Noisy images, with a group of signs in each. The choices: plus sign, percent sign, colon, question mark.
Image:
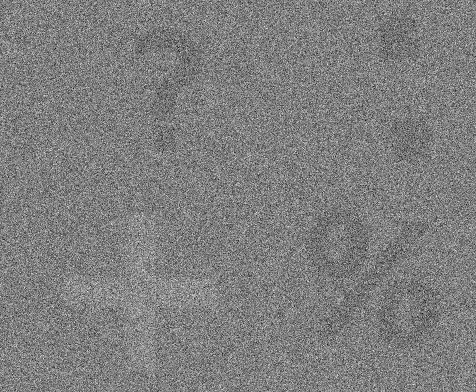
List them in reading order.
top left: dark question mark; top right: dark colon; bottom left: light plus sign; bottom right: dark percent sign
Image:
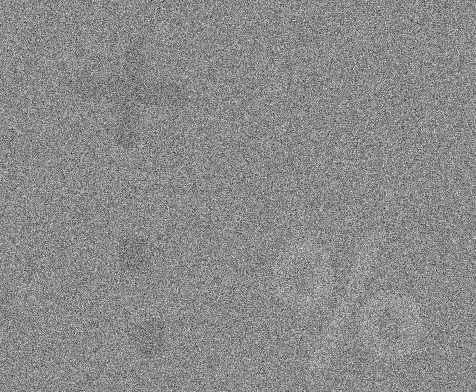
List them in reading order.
top left: dark plus sign; bottom left: dark colon; bottom right: light percent sign
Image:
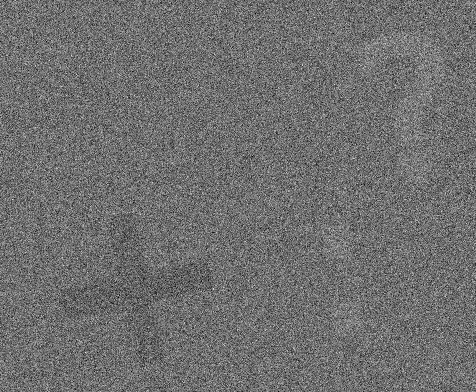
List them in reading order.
top right: light question mark; bottom left: dark plus sign; bottom right: light colon
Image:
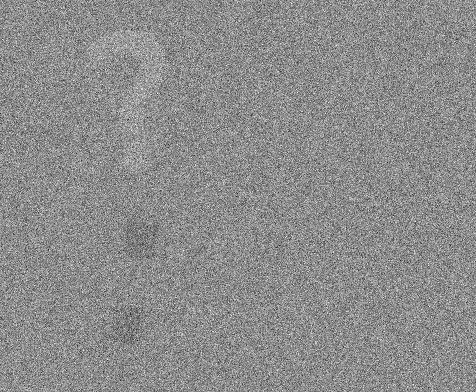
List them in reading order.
top left: light question mark; bottom left: dark colon
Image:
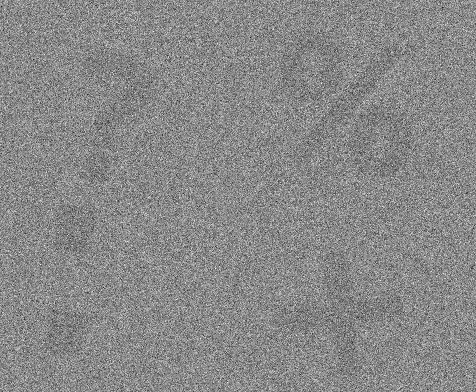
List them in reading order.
top left: dark question mark; top right: dark percent sign; bottom left: dark colon; bottom right: dark plus sign
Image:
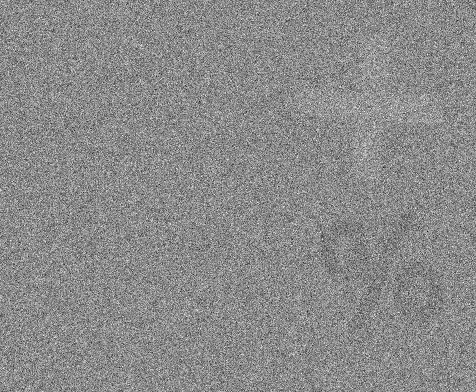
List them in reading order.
top right: light plus sign; bottom right: dark percent sign
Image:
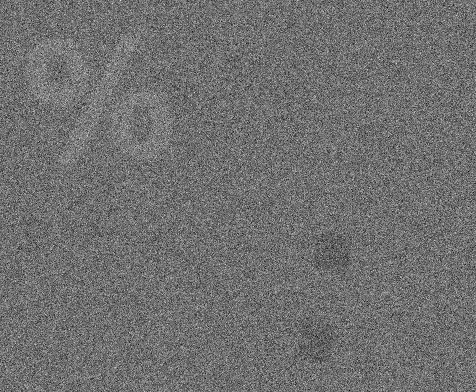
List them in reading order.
top left: light percent sign; bottom right: dark colon
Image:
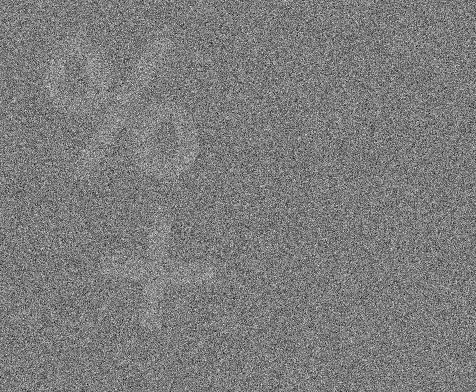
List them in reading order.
top left: light percent sign; bottom left: light plus sign
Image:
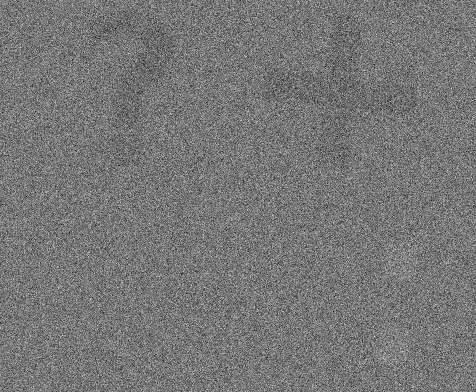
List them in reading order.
top left: dark question mark; top right: dark plus sign; bottom right: light colon
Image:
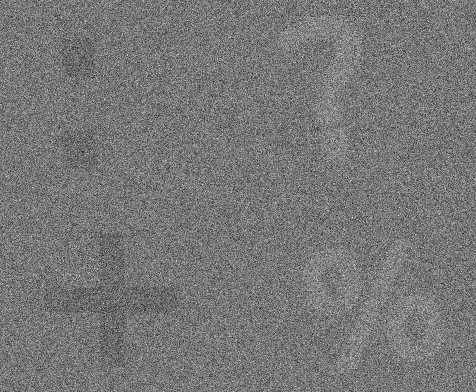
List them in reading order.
top left: dark colon; top right: light question mark; bottom left: dark plus sign; bottom right: light percent sign
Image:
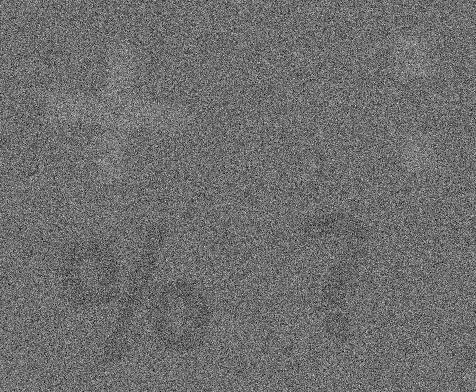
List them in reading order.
top left: light plus sign; top right: light colon; bottom left: dark percent sign; bottom right: dark question mark
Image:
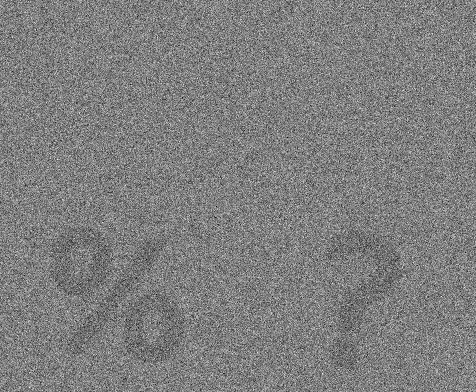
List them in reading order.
bottom left: dark percent sign; bottom right: dark question mark
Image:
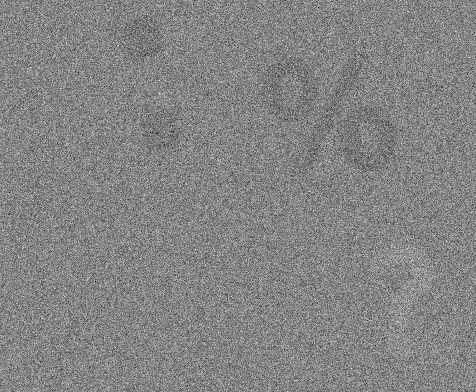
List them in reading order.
top left: dark colon; top right: dark percent sign; bottom right: light question mark
